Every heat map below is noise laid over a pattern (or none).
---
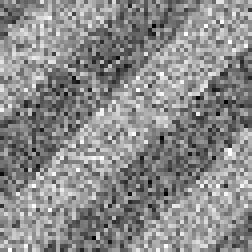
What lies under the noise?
diagonal stripes
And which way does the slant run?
bottom left to top right
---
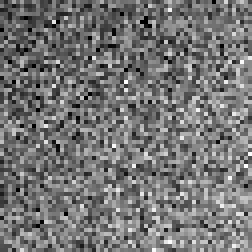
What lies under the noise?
a smooth slope
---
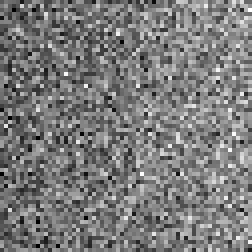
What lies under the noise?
a smooth slope
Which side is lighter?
right
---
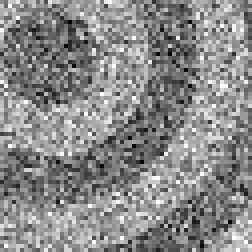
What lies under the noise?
rings round one point
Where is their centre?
top left
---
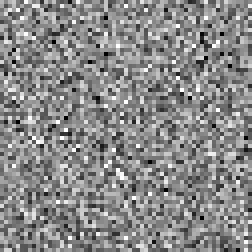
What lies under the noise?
only noise
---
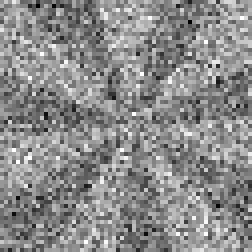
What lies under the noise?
spokes from one point
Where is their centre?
centre
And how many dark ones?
7
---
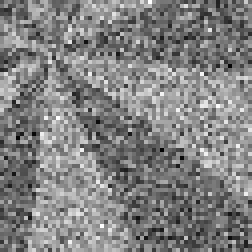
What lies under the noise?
spokes from one point
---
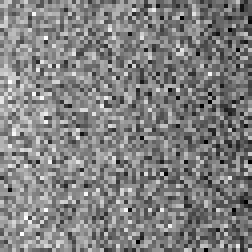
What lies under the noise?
a smooth slope
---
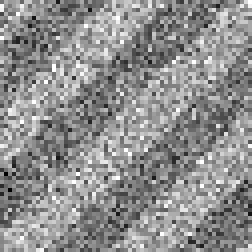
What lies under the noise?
diagonal stripes
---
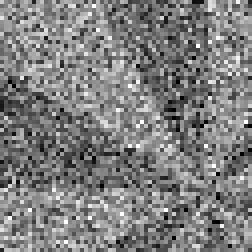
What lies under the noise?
spokes from one point
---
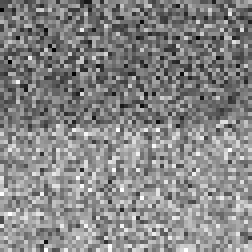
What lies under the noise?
a sharp edge
